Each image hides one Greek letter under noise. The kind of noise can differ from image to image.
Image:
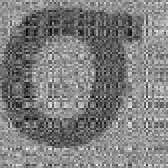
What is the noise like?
low rank plus noise
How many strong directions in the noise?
one
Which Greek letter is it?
sigma
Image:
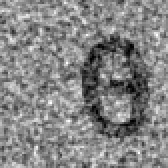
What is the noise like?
blotchy
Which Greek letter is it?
theta
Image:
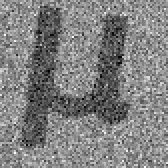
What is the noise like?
independent entries
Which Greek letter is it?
mu
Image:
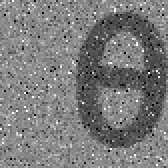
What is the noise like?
heavy tails
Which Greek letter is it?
theta
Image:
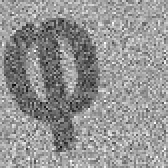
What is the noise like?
low rank plus noise
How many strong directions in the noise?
five to eight
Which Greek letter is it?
phi
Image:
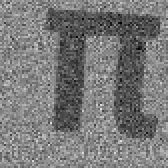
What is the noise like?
low rank plus noise
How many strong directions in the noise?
five to eight
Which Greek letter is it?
pi
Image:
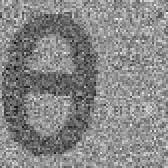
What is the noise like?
low rank plus noise
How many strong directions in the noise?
five to eight
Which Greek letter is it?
theta
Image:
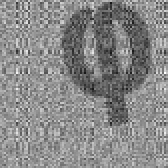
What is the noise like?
low rank plus noise
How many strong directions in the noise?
one
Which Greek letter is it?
phi
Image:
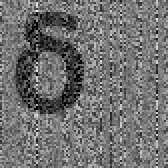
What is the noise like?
columns of uneven size
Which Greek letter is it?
delta
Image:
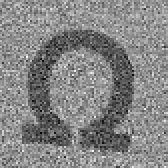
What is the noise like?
low rank plus noise
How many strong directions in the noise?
five to eight
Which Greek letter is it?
omega
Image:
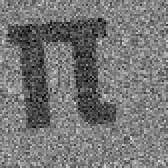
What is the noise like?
low rank plus noise
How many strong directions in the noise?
five to eight
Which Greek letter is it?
pi
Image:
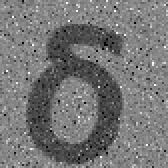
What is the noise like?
heavy tails
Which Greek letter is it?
delta
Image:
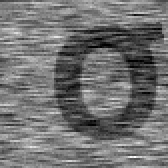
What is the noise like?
streaked along the rows
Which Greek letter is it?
sigma
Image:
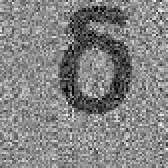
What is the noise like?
low rank plus noise
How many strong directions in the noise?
three or four
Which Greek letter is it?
delta
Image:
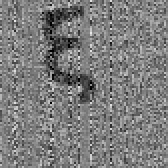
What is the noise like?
columns of uneven size
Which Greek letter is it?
xi
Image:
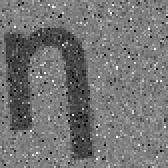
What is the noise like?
heavy tails
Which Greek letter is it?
eta
